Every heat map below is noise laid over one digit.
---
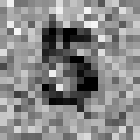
5
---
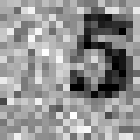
5
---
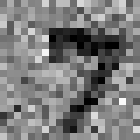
7
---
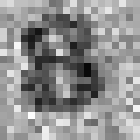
8
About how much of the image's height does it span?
two thirds
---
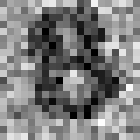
8
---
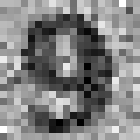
9
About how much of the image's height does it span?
nearly all
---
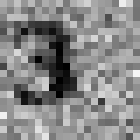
3
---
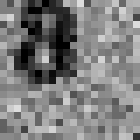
8
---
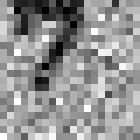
7
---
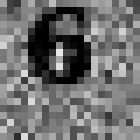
6
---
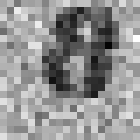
8
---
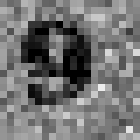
9
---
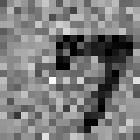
7
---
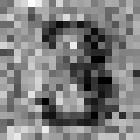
3
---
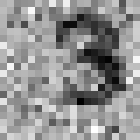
3
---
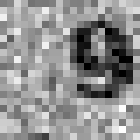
9
